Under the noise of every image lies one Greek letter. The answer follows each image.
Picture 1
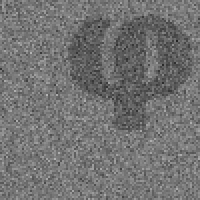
phi
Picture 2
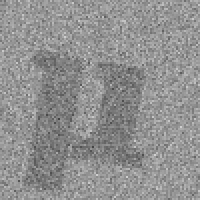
mu
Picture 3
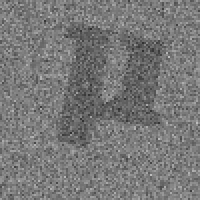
mu
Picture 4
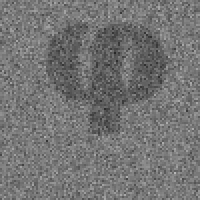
phi
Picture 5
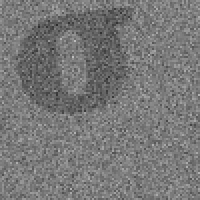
sigma
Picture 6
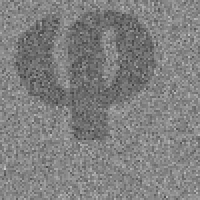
phi
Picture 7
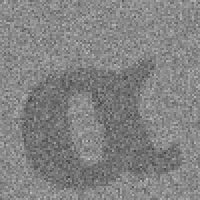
alpha
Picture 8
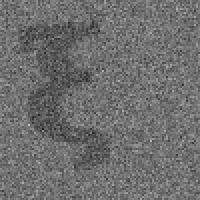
xi
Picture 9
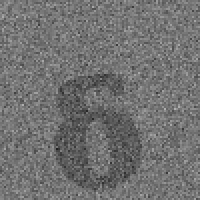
delta
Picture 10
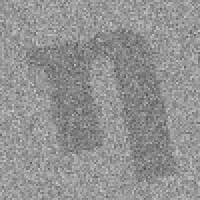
eta
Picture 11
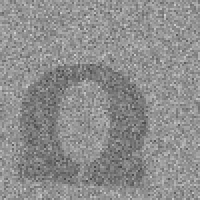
omega
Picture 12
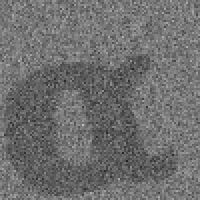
alpha
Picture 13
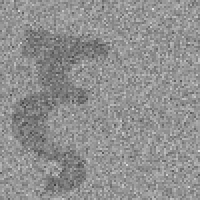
xi
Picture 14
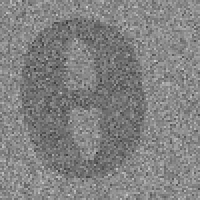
theta
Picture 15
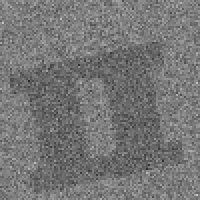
pi
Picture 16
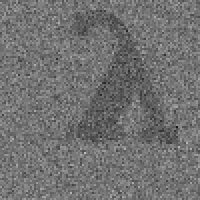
lambda
